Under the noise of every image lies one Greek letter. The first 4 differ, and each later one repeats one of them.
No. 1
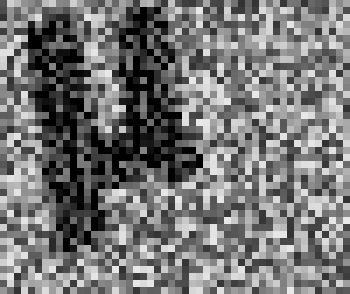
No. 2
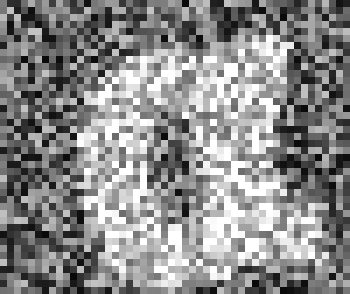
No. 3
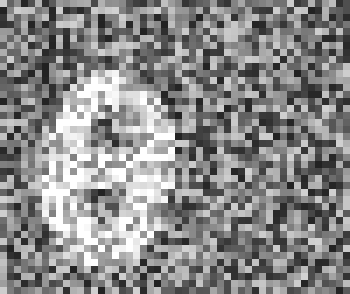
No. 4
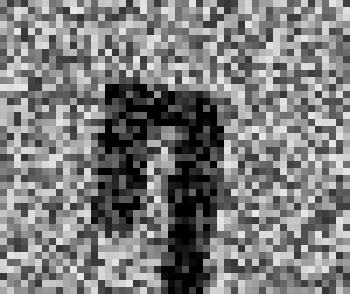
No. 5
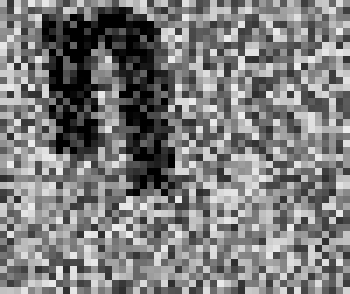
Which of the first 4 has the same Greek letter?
4
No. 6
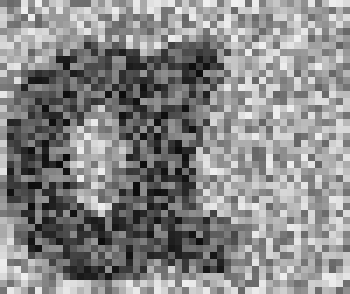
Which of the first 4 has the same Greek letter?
2
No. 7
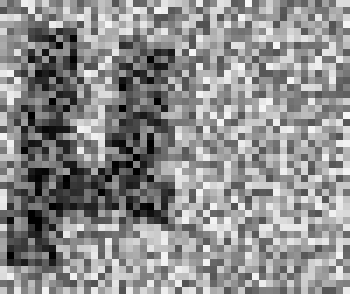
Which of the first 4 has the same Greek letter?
1
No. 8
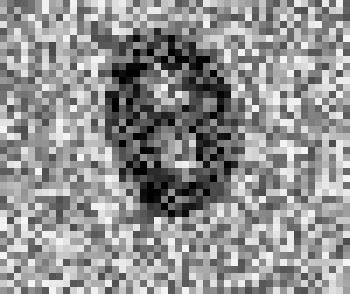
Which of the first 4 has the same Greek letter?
3
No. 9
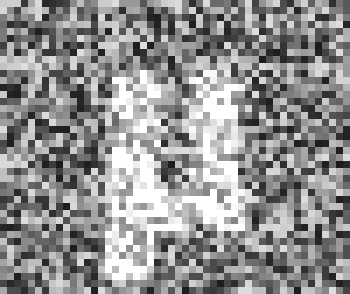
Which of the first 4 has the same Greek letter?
1
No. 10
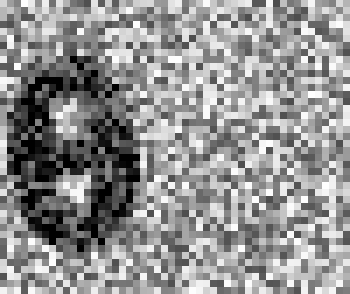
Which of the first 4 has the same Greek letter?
3
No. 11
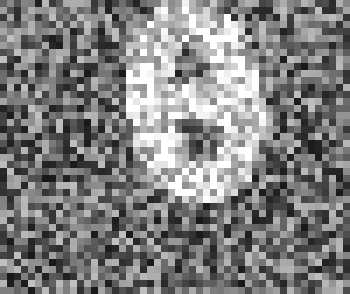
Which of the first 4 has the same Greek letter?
3
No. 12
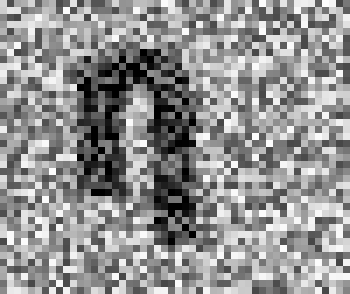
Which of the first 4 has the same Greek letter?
4
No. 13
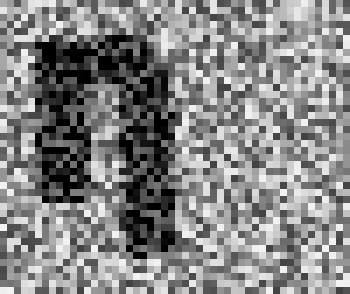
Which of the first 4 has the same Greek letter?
4
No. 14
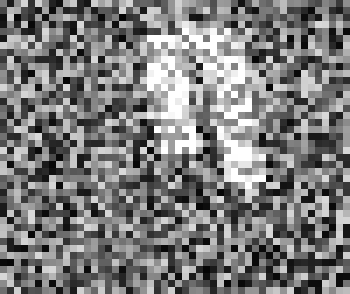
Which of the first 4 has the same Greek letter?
4
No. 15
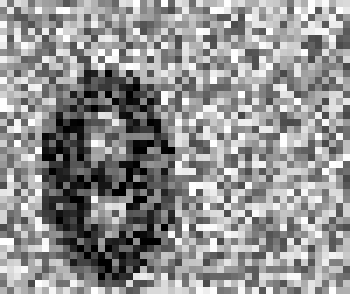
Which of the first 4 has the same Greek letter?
3
